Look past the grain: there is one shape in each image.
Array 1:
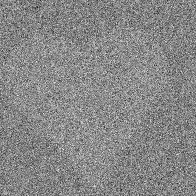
heart
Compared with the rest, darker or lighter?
lighter
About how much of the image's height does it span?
nearly all
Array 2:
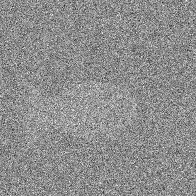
fish
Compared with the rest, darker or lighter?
lighter
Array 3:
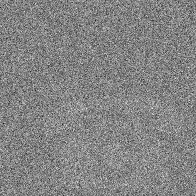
telephone
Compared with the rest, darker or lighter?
lighter
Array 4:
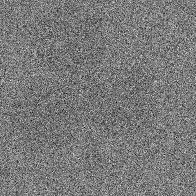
club
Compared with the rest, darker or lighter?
darker
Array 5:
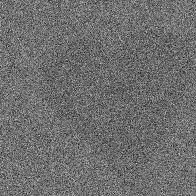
heart
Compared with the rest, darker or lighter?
darker
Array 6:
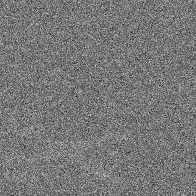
pair of scissors
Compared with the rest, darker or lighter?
lighter
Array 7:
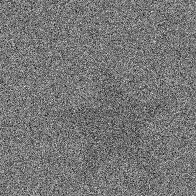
star
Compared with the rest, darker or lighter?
darker
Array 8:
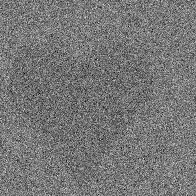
heart
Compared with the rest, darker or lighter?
darker
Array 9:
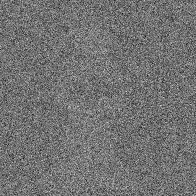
chess bishop
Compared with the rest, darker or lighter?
lighter
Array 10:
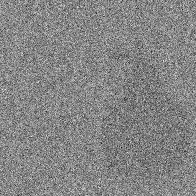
pear
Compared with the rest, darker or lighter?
darker
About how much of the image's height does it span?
two thirds
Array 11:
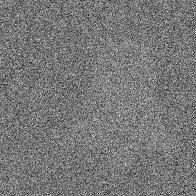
bell
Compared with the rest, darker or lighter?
lighter
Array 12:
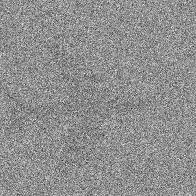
airplane
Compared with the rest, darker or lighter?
darker
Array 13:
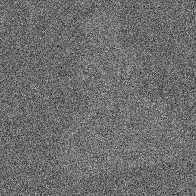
chess pawn
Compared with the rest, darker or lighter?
lighter
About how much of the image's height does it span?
nearly all
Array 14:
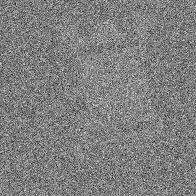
chess rook
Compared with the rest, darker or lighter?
lighter
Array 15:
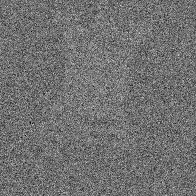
chess rook
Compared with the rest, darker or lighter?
lighter
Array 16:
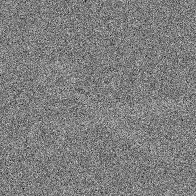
pair of scissors
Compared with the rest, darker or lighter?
lighter
